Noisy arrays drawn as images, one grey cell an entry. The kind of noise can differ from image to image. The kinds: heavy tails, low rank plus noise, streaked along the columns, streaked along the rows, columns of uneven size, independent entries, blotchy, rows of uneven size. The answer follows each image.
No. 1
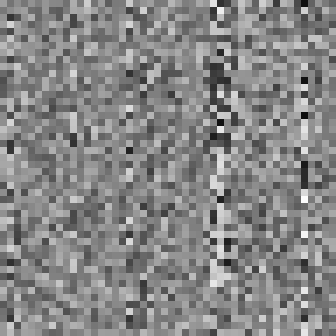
columns of uneven size
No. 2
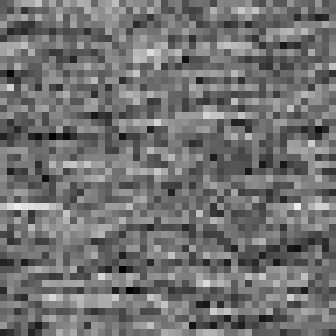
streaked along the rows
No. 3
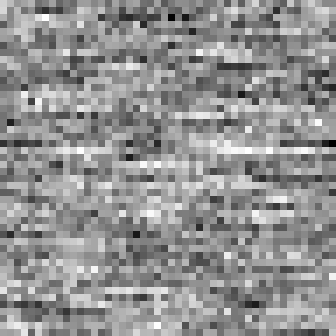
streaked along the rows
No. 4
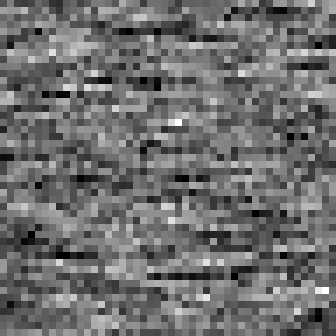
streaked along the rows
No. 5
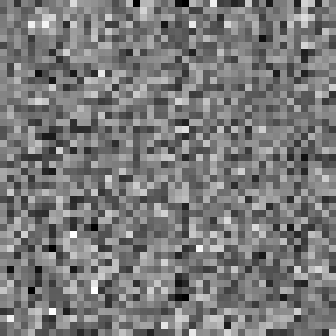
low rank plus noise
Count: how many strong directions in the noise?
three or four
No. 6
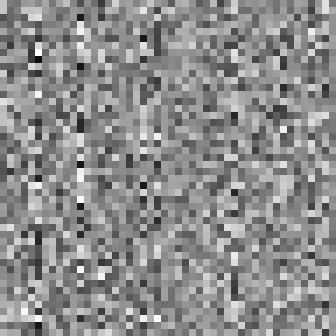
columns of uneven size
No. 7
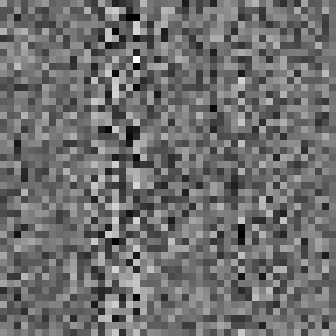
columns of uneven size
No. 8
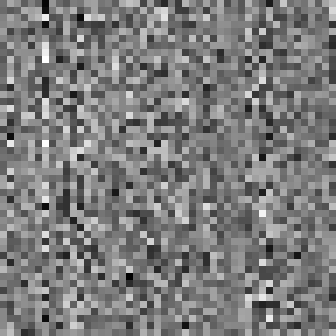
columns of uneven size
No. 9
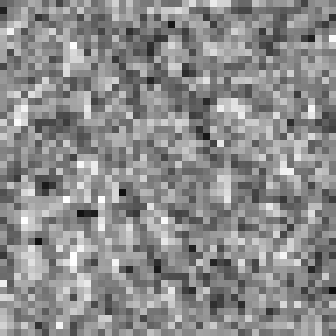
blotchy
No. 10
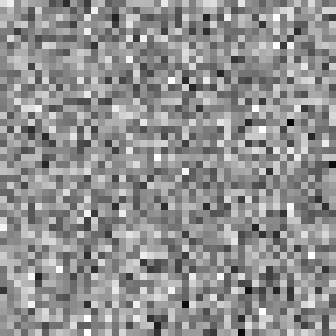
low rank plus noise
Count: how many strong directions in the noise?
one
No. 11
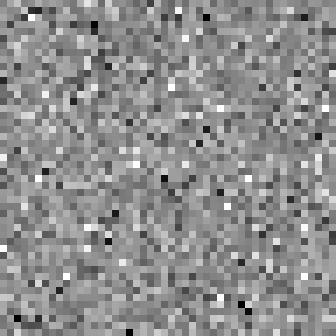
heavy tails
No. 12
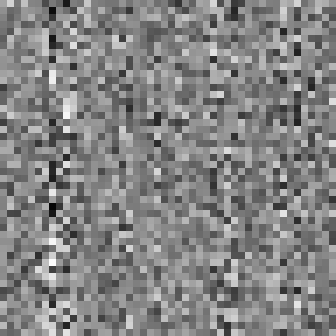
columns of uneven size
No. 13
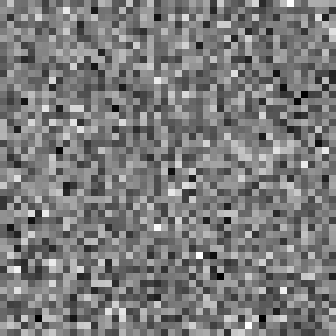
independent entries
